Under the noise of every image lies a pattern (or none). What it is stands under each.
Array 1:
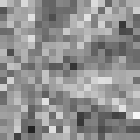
spokes from one point
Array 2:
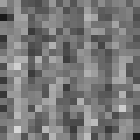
vertical stripes
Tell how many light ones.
4
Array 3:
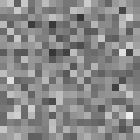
only noise
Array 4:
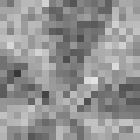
spokes from one point
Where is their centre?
bottom middle
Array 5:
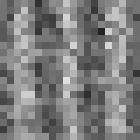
vertical stripes
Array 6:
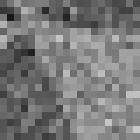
spokes from one point
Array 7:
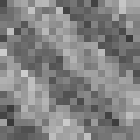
diagonal stripes
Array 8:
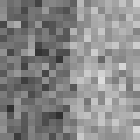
a sharp edge
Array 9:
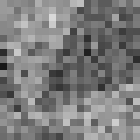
spokes from one point
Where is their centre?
bottom left
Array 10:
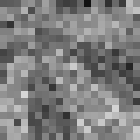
spokes from one point
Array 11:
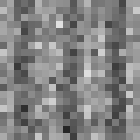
vertical stripes
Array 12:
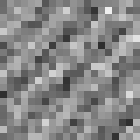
diagonal stripes
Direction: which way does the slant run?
bottom left to top right
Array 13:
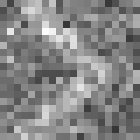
a wavy band
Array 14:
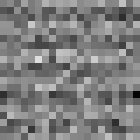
horizontal stripes
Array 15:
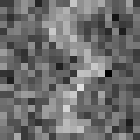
a wavy band
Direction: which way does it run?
top to bottom
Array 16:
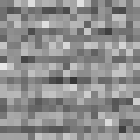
horizontal stripes
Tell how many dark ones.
6
